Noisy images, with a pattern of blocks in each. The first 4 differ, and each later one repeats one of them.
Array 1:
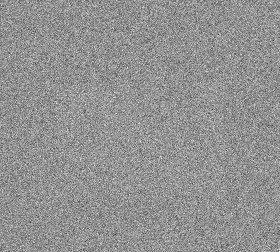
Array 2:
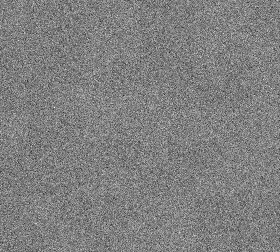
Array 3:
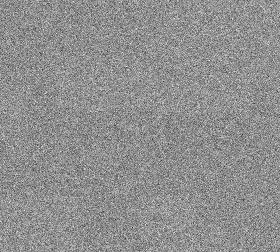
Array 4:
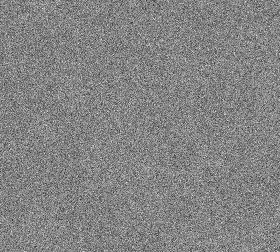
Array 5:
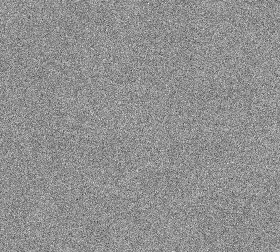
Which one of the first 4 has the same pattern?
2
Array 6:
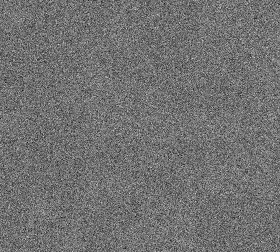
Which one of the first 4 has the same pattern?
2
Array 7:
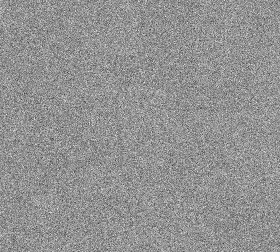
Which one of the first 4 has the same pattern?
2
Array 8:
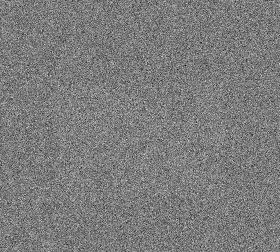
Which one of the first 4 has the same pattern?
1
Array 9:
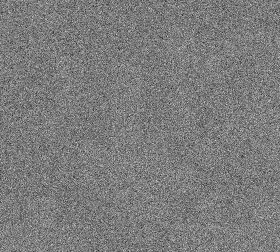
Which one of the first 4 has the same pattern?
4
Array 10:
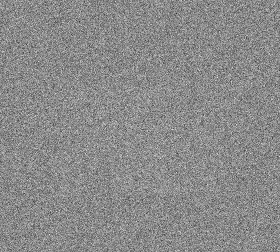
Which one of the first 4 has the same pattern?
1
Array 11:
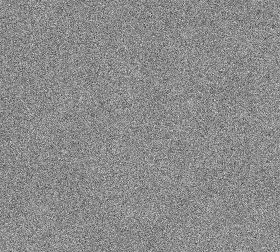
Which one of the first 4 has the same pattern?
4
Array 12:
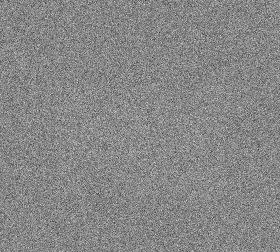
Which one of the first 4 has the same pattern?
1
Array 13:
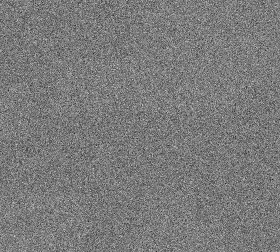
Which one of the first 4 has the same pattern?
3
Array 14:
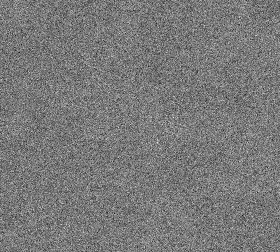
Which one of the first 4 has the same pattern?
2
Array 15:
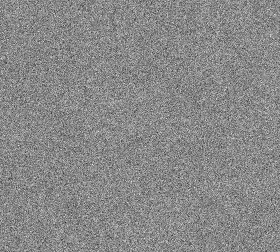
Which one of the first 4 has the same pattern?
2
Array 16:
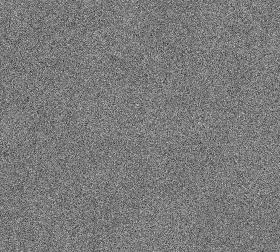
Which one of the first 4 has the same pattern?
2
